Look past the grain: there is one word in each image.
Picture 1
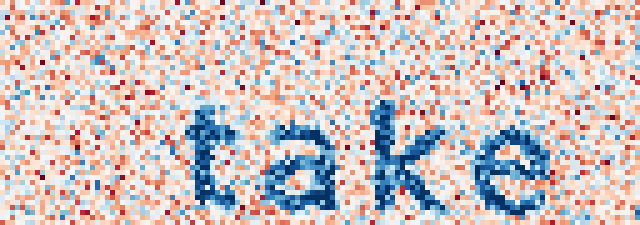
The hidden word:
take
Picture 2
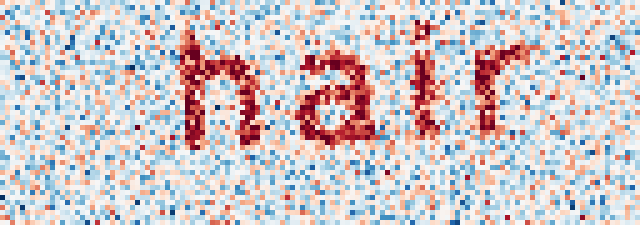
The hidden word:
hair
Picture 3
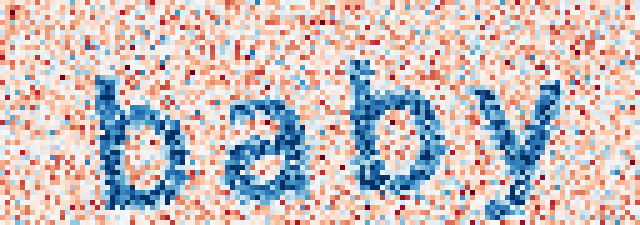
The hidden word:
baby
